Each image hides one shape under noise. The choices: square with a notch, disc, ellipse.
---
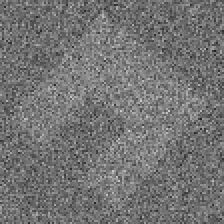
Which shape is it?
square with a notch
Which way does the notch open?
down and left
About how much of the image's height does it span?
nearly all
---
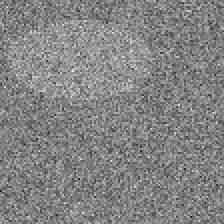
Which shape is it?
ellipse
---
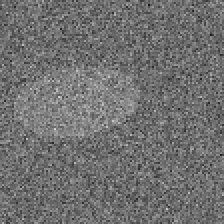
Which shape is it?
ellipse
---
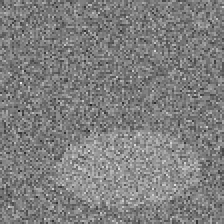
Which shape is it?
ellipse
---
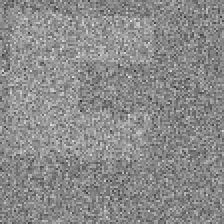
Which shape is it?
square with a notch
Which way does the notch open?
right
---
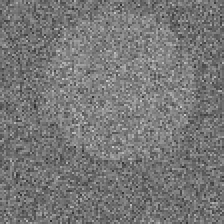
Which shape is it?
disc
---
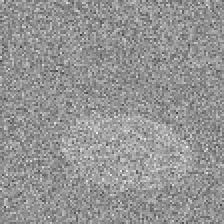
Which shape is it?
ellipse
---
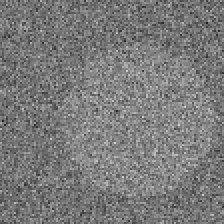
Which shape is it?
disc
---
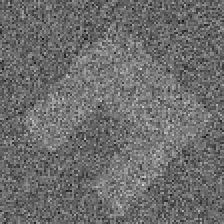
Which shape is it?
square with a notch
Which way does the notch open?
down and left
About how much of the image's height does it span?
nearly all
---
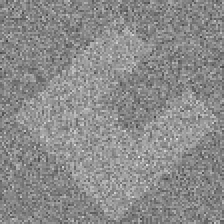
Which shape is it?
square with a notch
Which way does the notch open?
up and right
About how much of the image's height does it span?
nearly all
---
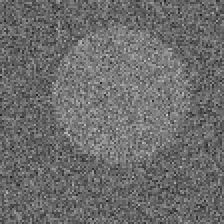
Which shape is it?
disc
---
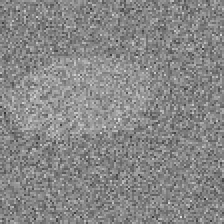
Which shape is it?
ellipse
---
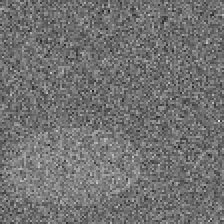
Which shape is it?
ellipse
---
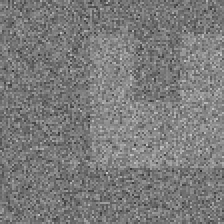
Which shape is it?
square with a notch
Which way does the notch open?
up
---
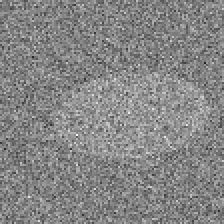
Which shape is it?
ellipse
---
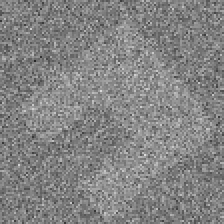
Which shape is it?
square with a notch
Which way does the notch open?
down and left
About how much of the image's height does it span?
nearly all
